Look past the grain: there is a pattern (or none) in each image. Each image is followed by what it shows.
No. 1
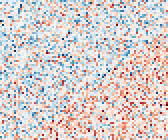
a sharp edge
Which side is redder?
bottom right
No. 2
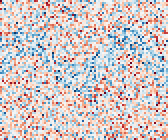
a wavy band
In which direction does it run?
left to right
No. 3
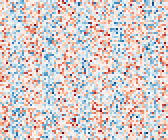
vertical stripes
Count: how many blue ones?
5
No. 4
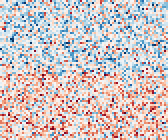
a sharp edge
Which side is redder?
bottom
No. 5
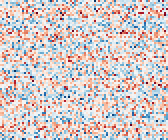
horizontal stripes
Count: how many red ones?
6
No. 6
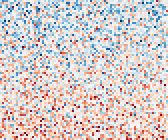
a smooth slope
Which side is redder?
bottom
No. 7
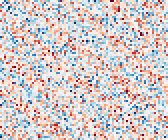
diagonal stripes
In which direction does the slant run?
top left to bottom right
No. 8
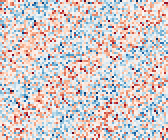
diagonal stripes
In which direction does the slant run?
bottom left to top right
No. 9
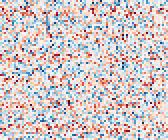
horizontal stripes
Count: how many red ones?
6
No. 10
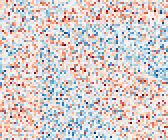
spokes from one point
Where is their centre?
top left
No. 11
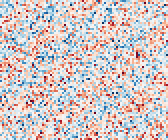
diagonal stripes
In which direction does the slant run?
bottom left to top right
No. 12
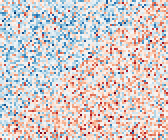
a sharp edge
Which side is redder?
bottom right
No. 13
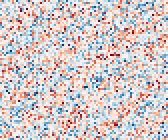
diagonal stripes
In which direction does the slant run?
bottom left to top right
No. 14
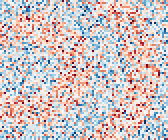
rings round one point
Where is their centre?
middle left
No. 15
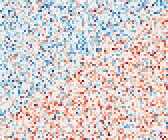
a sharp edge
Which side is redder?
bottom right
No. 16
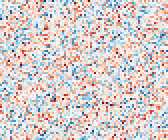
diagonal stripes
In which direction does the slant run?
bottom left to top right
